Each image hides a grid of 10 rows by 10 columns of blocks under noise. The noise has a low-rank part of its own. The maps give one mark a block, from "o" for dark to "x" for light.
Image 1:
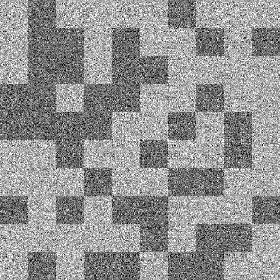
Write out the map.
x o x x x x o x x x
x o o x o x x o x o
x o o x o o x x x x
o o x o o x x o x x
o o o o x x o x o x
x x o x x o x x o x
x x x o x x o o x x
o x o x o o x x x o
x x x x x o x o o x
x o x o o x o o x x
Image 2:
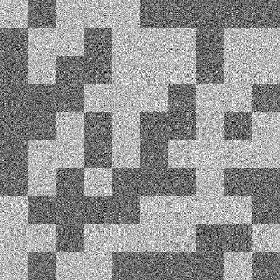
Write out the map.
x o x x x o o o o o
o x x o x x x o x x
o x o o x x x o x x
o o o x x x o x x o
o o x o x o o x o x
o x x o x o x x x x
o x o x o o o x o o
x o o o o x x x x o
x x o x x x x o o x
x o x x o o o o x o
